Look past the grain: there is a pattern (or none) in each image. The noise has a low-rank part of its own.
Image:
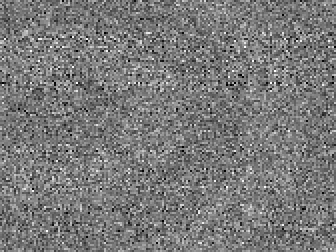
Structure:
rings round one point
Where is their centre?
middle left
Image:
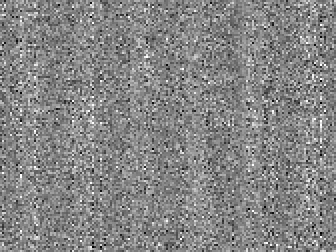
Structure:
vertical stripes
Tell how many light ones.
6
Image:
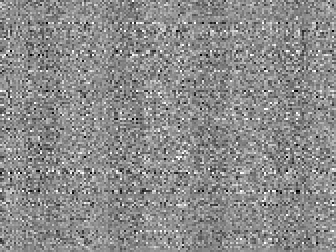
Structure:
vertical stripes
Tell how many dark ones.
4
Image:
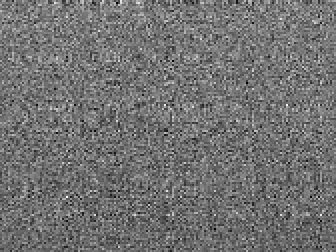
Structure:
a smooth slope
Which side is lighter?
top
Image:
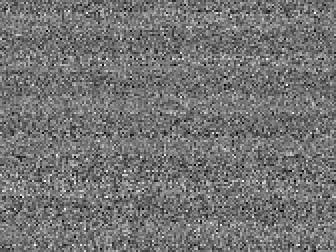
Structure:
horizontal stripes
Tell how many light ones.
6
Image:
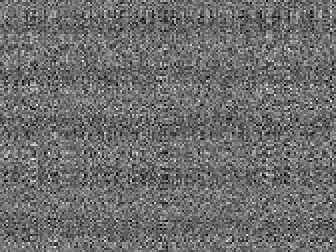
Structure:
horizontal stripes
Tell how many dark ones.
5
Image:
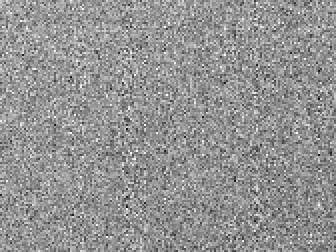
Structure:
a smooth slope
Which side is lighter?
top left
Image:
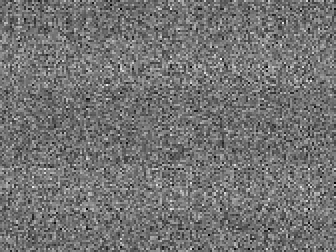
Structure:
horizontal stripes
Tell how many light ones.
2
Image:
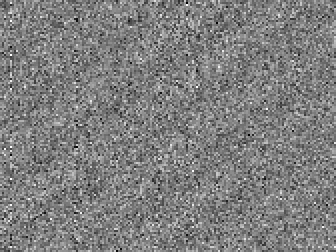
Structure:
diagonal stripes
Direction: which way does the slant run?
bottom left to top right
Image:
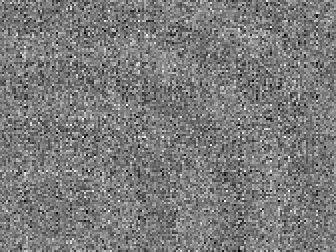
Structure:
rings round one point
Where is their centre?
bottom left
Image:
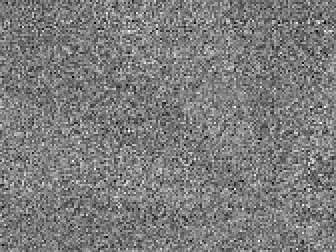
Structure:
spokes from one point
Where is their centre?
bottom right
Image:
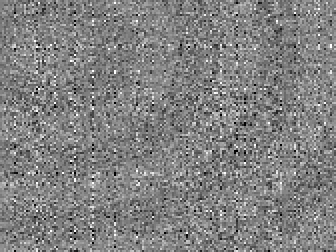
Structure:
rings round one point
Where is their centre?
top left
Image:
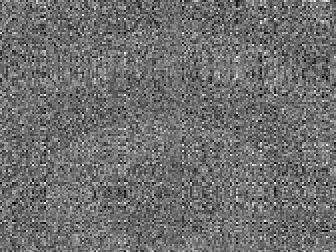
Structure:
rings round one point
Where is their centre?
bottom middle
